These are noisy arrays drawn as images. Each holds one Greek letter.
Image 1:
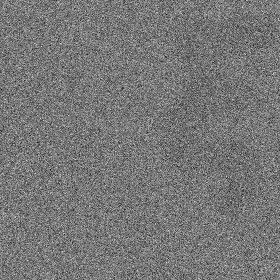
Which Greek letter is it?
xi
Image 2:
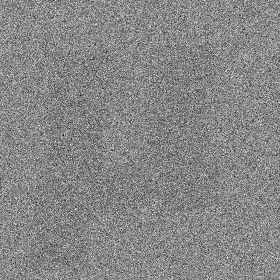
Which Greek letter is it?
mu
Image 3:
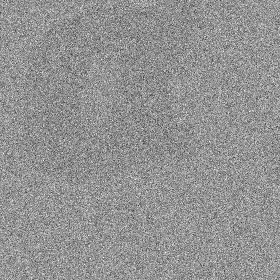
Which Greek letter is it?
alpha
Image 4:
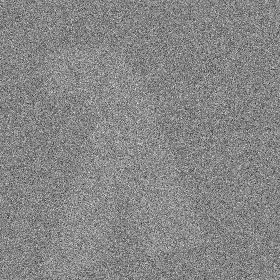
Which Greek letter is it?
lambda
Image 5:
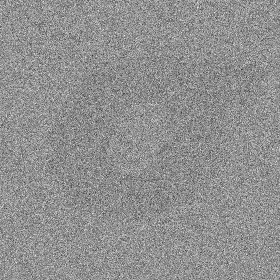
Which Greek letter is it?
sigma
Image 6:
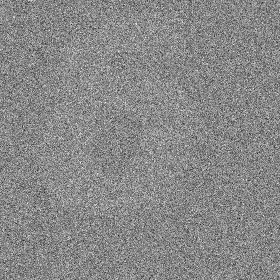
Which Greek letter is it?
delta
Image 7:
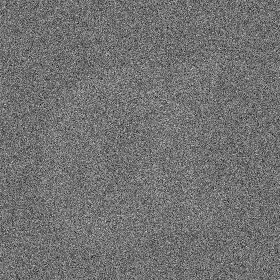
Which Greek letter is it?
alpha
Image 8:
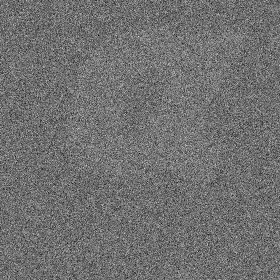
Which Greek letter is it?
alpha
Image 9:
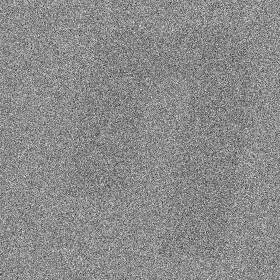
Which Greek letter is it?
eta
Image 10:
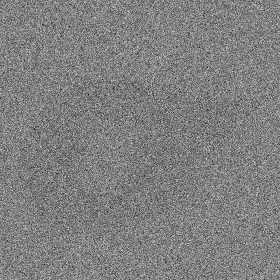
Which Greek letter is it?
sigma
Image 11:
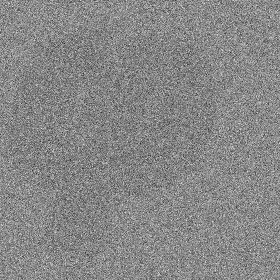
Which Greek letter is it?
phi
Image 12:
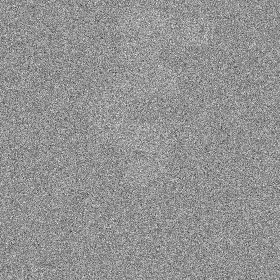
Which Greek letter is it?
xi
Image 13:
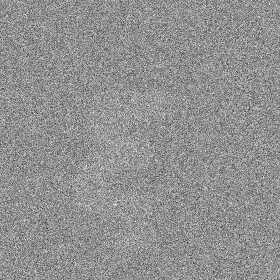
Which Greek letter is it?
xi
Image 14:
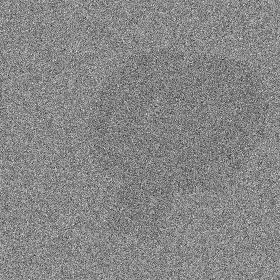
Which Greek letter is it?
phi
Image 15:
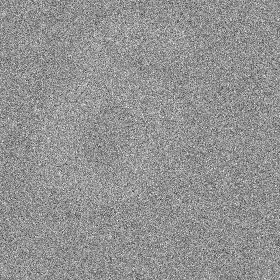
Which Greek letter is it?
delta
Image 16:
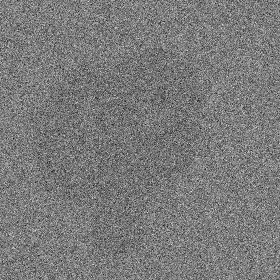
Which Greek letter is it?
phi
